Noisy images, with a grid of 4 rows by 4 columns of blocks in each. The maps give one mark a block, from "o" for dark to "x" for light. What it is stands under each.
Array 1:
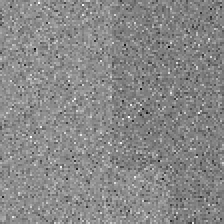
xxoo
xxoo
xxoo
xxxo
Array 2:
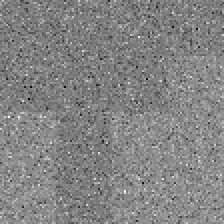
oooo
ooox
xoxx
xoxx
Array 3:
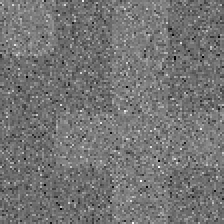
xoxo
ooxo
oxxx
ooxo
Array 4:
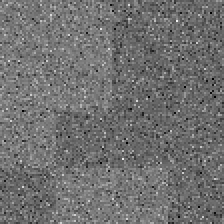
xxoo
xxoo
xooo
oxxo
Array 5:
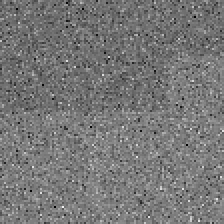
oooo
ooox
xxxx
xxxx
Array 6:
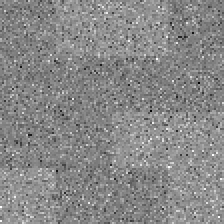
oxxo
oooo
ooxx
xoox
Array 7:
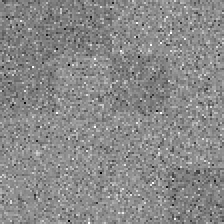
ooxx
oxox
xxxx
xxxo
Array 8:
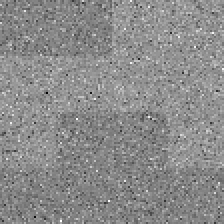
ooxx
xxxx
xoox
oooo
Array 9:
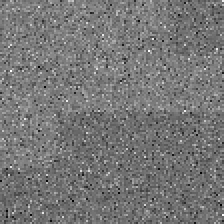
xxxo
xxxx
xooo
oooo
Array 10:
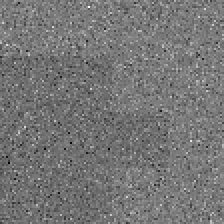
xxxx
ooxx
ooox
ooxx
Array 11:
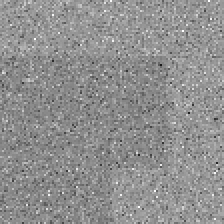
xxxx
ooox
ooox
ooxx
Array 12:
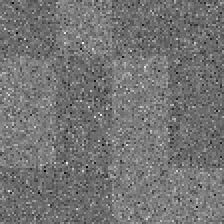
oxoo
xoxo
xoxo
ooxx
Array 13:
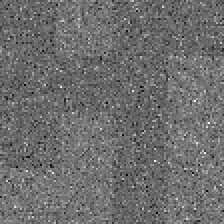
oxoo
ooox
oxox
xxox
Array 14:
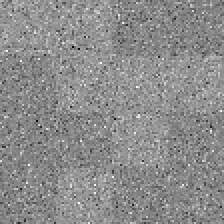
xxoo
oxxx
ooxo
oxoo
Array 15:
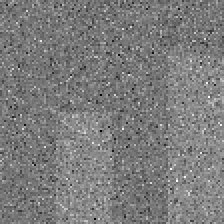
oooo
ooox
oxox
oxox
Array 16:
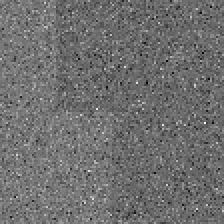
xooo
xooo
xxoo
xxoo
